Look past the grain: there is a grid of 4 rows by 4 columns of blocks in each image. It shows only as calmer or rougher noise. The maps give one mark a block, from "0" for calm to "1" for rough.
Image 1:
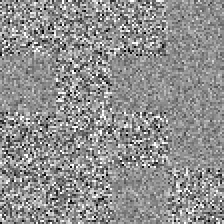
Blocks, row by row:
1110
0100
1110
1101
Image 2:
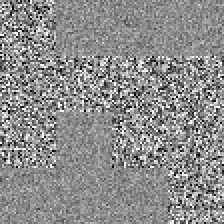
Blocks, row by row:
1000
1111
1011
0001
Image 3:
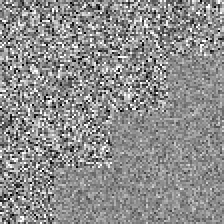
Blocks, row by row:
1111
1110
1100
1000
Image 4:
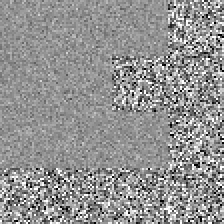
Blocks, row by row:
0001
0011
0001
1111
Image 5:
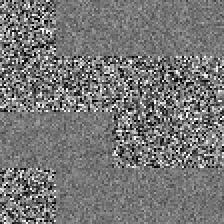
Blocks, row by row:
1000
1111
0011
1000
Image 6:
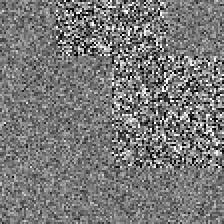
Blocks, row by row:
0110
0011
0011
0000
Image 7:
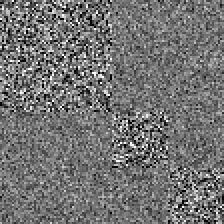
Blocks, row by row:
1100
1100
0010
0001
